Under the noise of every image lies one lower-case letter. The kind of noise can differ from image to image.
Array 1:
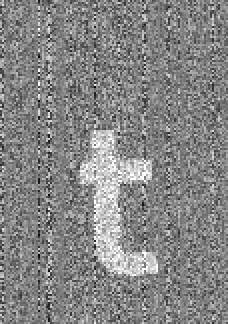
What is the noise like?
columns of uneven size
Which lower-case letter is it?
t
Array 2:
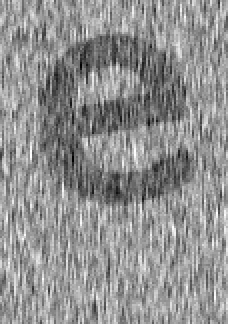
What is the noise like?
streaked along the columns
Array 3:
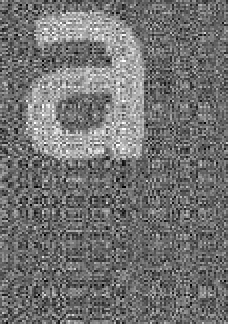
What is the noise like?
low rank plus noise
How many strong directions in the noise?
two
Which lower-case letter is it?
a
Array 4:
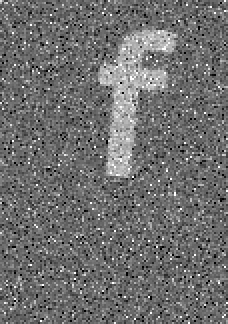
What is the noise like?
heavy tails
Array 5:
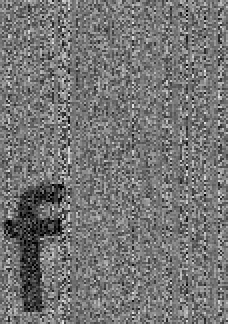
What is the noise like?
columns of uneven size
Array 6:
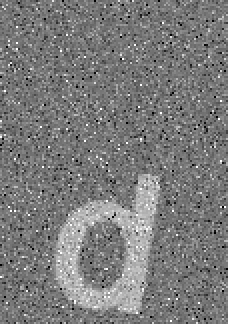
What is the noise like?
heavy tails
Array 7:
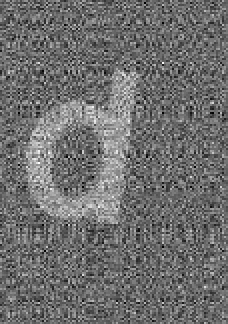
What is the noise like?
low rank plus noise
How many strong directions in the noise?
two
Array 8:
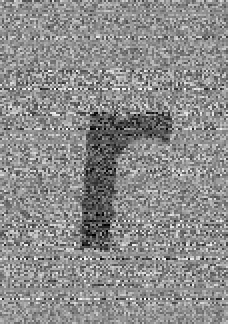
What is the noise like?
rows of uneven size
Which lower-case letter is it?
r
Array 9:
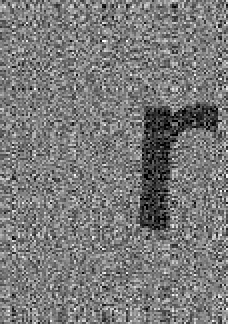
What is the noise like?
low rank plus noise
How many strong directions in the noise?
three or four
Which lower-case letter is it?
r
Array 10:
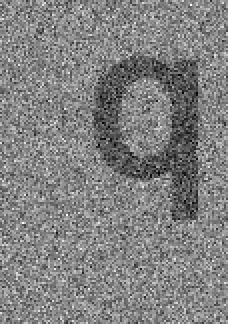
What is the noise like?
independent entries
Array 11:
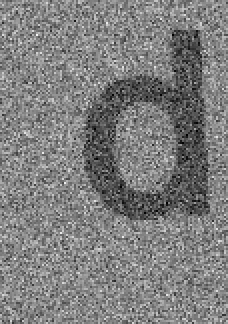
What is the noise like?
independent entries
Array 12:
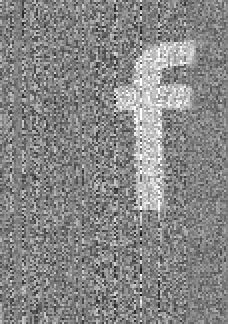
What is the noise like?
columns of uneven size
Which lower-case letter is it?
f
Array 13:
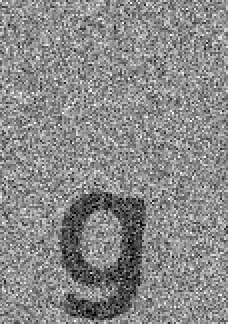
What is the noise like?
independent entries
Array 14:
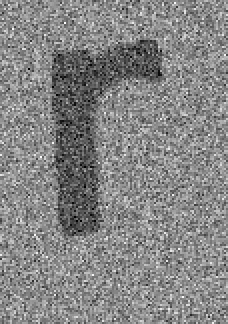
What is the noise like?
independent entries
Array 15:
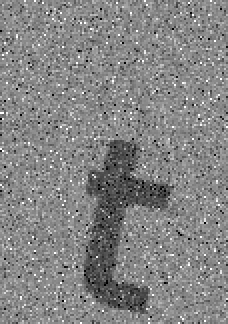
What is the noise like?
heavy tails
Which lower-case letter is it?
t
